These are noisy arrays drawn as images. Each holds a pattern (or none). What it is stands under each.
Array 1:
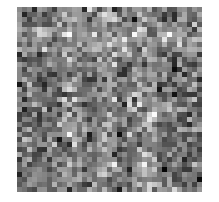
bands of rows crossing bands of columns
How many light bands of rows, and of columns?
1 and 3
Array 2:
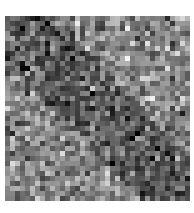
a diagonal band
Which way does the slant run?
top left to bottom right
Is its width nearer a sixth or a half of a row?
a half
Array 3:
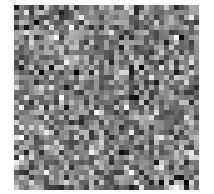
only noise
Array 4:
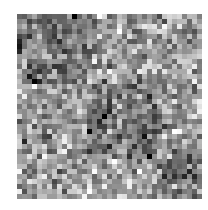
blocks along the diagonal
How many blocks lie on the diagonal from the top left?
3
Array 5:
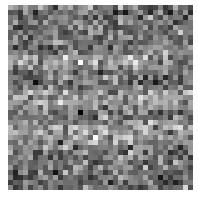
bands of rows
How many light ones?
3
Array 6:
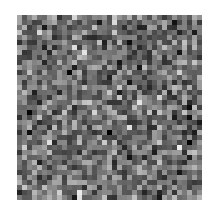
only noise
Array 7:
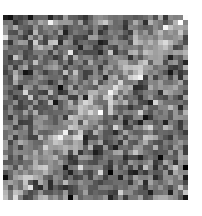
a diagonal band
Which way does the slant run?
bottom left to top right
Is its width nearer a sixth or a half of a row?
a sixth
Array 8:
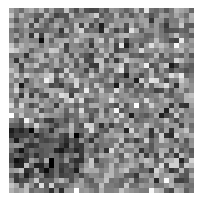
one block
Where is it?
bottom left
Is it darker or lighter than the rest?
darker
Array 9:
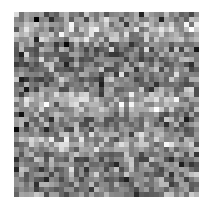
bands of rows
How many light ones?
3
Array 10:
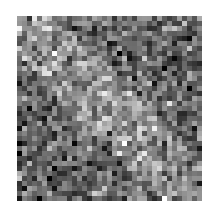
a diagonal band
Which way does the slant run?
top left to bottom right
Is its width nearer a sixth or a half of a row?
a half
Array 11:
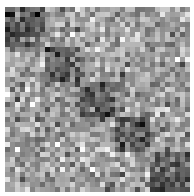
blocks along the diagonal
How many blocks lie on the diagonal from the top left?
5
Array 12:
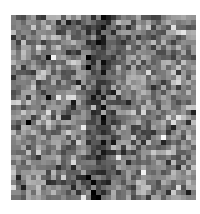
one band of columns
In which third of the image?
middle
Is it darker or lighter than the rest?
darker
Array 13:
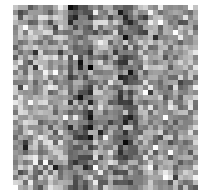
bands of columns
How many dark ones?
2
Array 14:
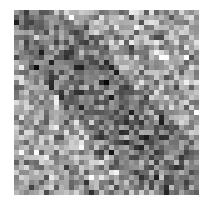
a diagonal band
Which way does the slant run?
top left to bottom right
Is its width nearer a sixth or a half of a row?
a half
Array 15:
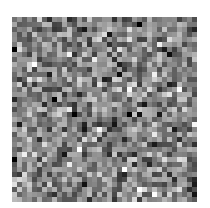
only noise
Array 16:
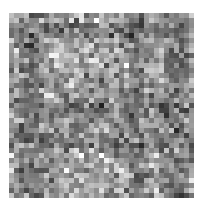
bands of rows crossing bands of columns
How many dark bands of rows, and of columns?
3 and 3
